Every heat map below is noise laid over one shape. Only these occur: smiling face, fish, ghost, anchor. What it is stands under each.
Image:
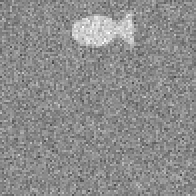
fish
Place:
top middle
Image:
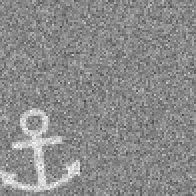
anchor
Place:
bottom left
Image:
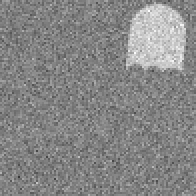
ghost
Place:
top right
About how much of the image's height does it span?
a third
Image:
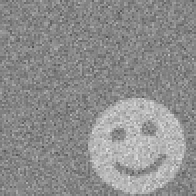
smiling face
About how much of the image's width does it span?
half
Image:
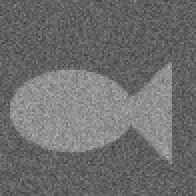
fish
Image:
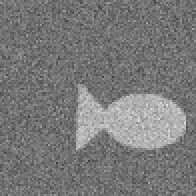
fish
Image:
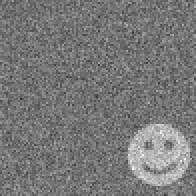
smiling face
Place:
bottom right
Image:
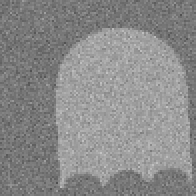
ghost
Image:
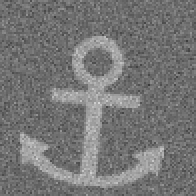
anchor
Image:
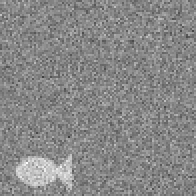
fish
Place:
bottom left
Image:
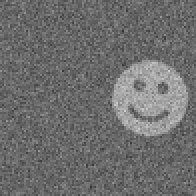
smiling face
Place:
middle right
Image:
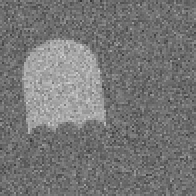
ghost
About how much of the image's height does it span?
half
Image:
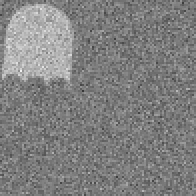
ghost
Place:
top left
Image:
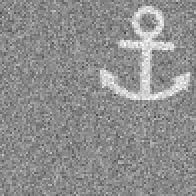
anchor
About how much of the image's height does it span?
half
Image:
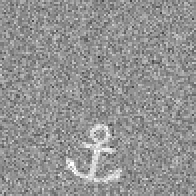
anchor
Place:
bottom middle
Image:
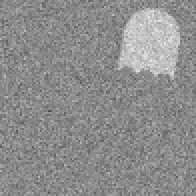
ghost
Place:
top right
